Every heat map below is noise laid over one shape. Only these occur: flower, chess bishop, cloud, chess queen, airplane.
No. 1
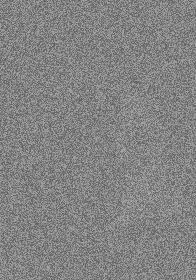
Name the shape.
chess bishop
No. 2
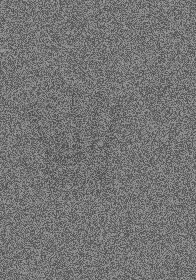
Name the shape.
chess queen
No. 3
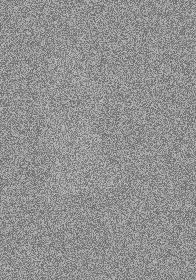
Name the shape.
chess bishop
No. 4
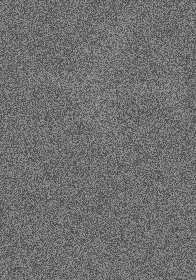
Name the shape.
airplane
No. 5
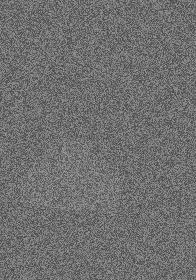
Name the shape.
cloud
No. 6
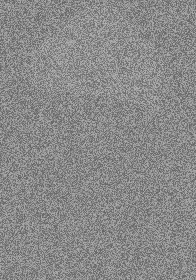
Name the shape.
cloud
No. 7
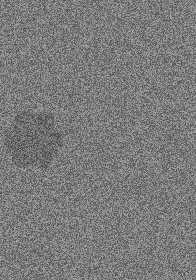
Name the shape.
flower
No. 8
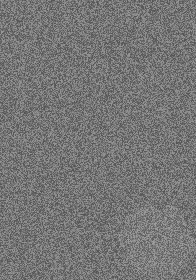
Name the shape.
flower
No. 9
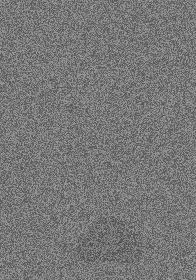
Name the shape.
cloud
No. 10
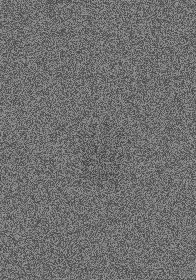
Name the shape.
chess queen
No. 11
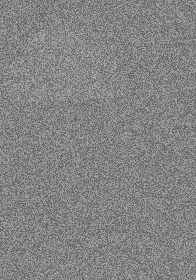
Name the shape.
cloud
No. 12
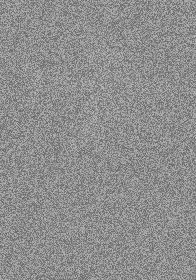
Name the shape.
airplane
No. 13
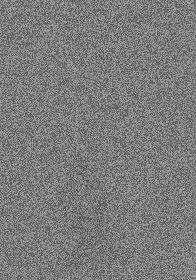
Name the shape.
chess bishop
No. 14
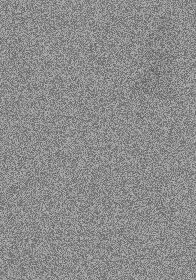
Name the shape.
chess bishop
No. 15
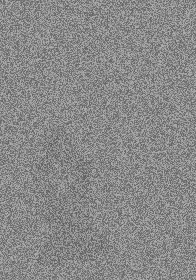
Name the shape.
chess bishop
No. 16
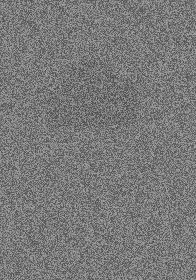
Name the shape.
cloud
